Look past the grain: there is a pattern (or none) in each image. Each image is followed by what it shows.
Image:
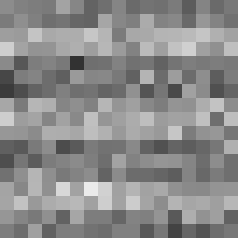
horizontal stripes
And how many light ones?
3
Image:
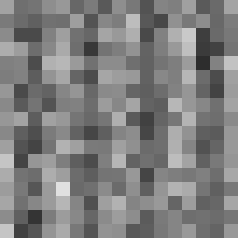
vertical stripes
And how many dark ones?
4
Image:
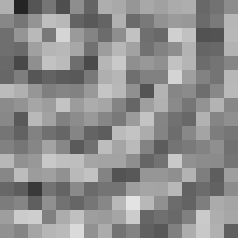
rings round one point
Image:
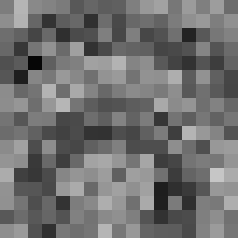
rings round one point
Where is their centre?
bottom middle
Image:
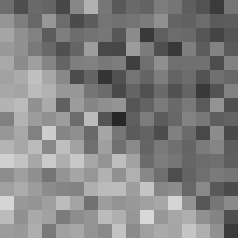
a sharp edge
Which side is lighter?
bottom left
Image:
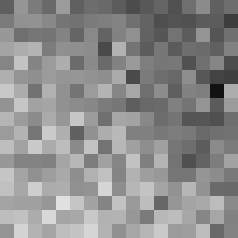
a smooth slope
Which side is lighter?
bottom left
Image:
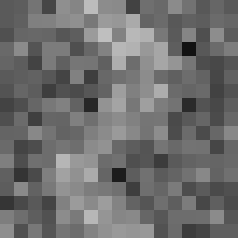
a wavy band
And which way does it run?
top to bottom
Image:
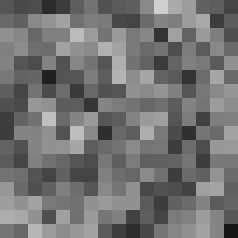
rings round one point
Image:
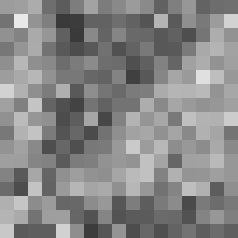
spokes from one point
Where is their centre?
bottom left
